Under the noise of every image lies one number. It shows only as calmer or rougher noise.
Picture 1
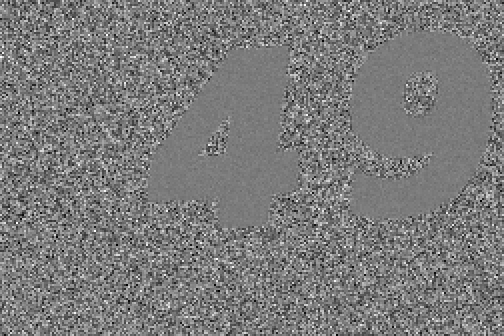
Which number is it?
49
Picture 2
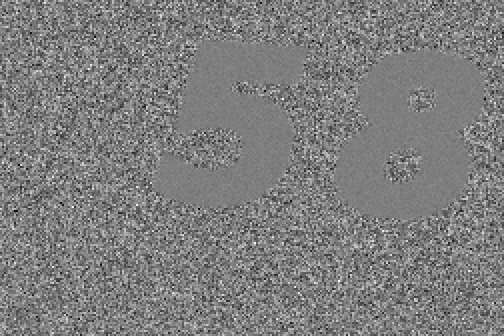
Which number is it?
58
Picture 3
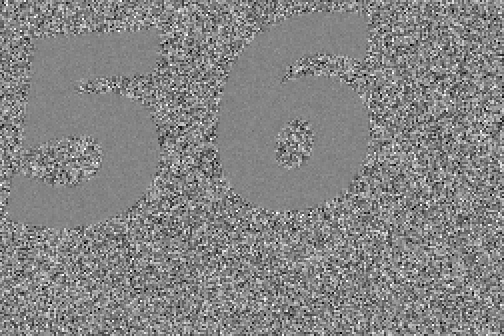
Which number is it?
56
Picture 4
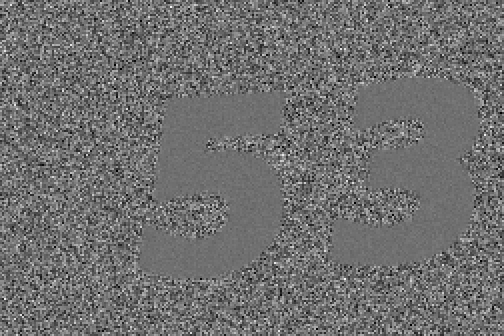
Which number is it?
53
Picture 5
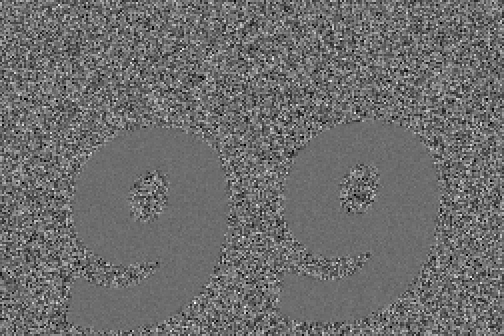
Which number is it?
99
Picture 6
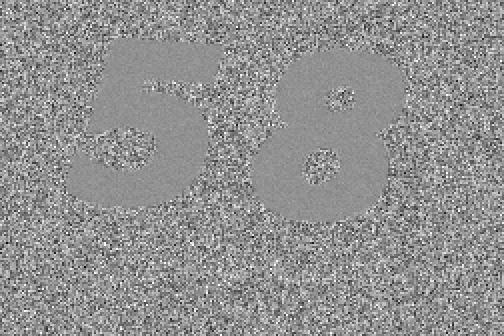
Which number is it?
58
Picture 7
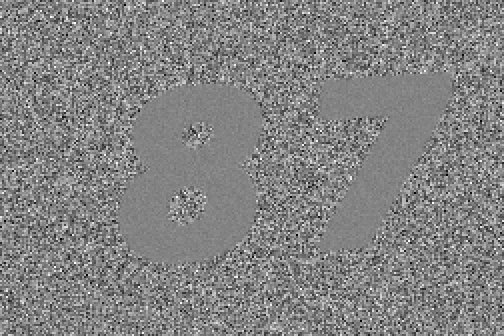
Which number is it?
87
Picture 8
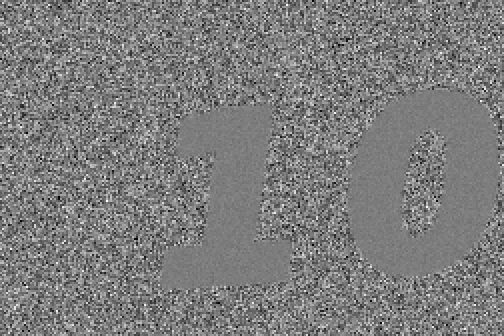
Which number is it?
10
